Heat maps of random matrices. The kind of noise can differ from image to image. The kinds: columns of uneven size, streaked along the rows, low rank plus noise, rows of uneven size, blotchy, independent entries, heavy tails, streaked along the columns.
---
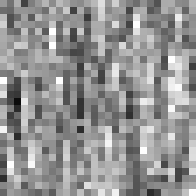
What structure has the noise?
streaked along the columns
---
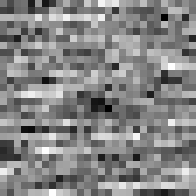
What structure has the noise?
streaked along the rows
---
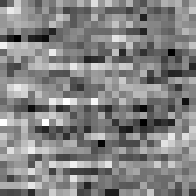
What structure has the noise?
streaked along the rows
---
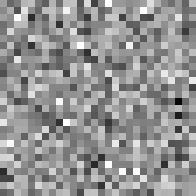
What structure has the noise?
independent entries
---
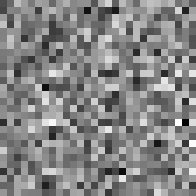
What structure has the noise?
low rank plus noise
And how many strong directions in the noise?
one
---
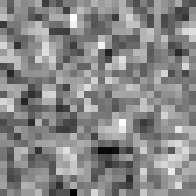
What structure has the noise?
blotchy
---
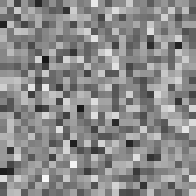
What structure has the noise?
independent entries
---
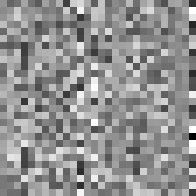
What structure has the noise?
columns of uneven size
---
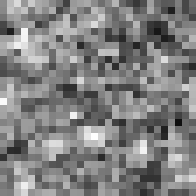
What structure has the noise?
blotchy
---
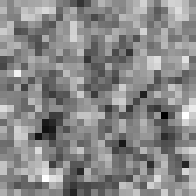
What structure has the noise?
blotchy
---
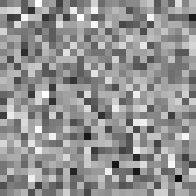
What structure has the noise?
independent entries
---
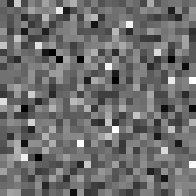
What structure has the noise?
heavy tails
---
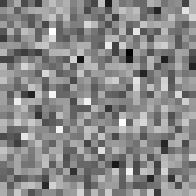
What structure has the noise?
independent entries
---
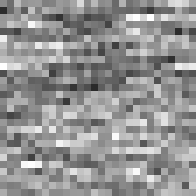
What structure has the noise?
streaked along the rows
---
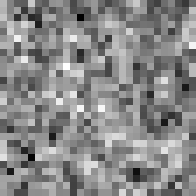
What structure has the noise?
blotchy
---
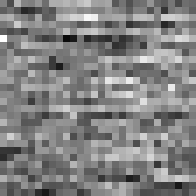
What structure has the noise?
streaked along the rows
